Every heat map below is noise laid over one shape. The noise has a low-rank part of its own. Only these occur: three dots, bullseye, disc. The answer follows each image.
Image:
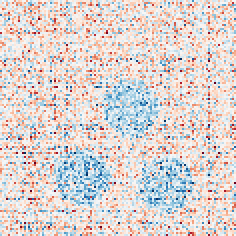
three dots
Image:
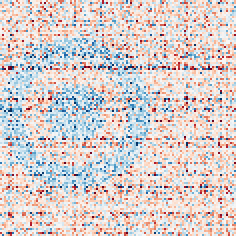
bullseye
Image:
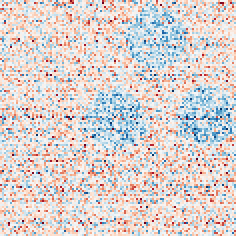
three dots
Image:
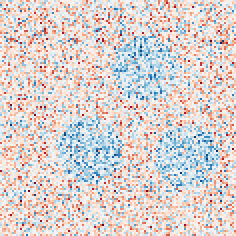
three dots
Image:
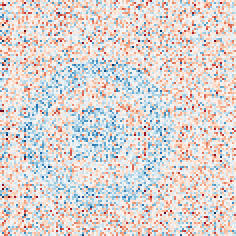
bullseye
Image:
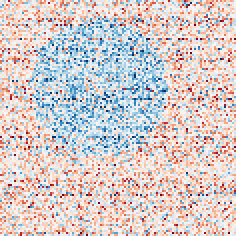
disc
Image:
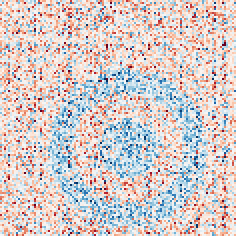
bullseye
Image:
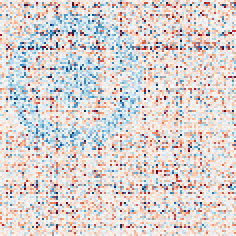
bullseye
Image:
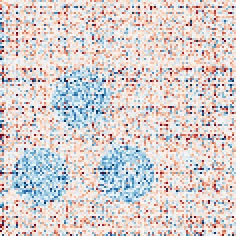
three dots
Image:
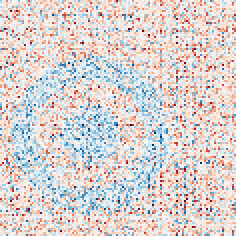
bullseye
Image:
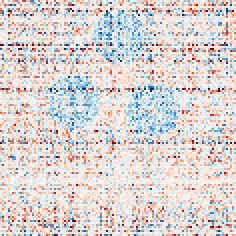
three dots
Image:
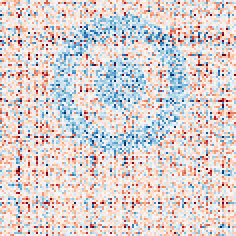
bullseye
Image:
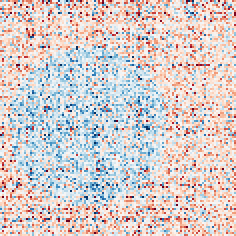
disc
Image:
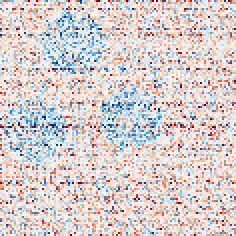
three dots
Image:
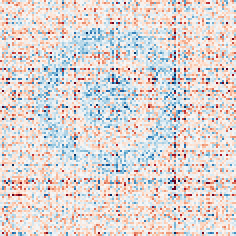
bullseye
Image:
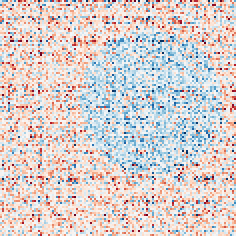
disc
